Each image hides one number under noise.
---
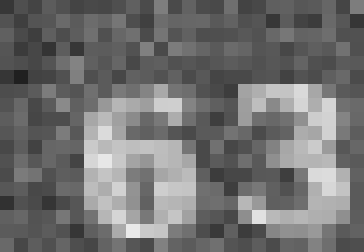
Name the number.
63
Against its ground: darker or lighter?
lighter
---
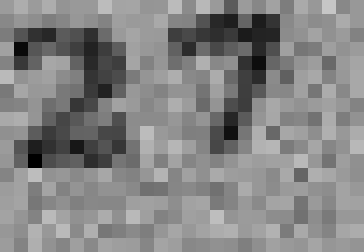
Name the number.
27
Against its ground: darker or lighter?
darker
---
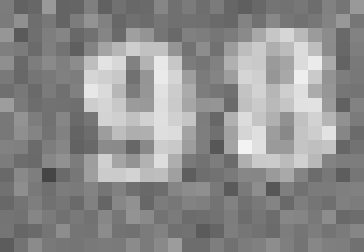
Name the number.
98
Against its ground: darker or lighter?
lighter
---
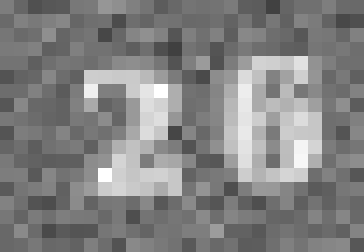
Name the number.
26
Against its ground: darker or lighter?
lighter
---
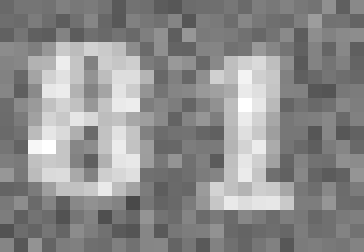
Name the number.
81
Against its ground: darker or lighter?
lighter
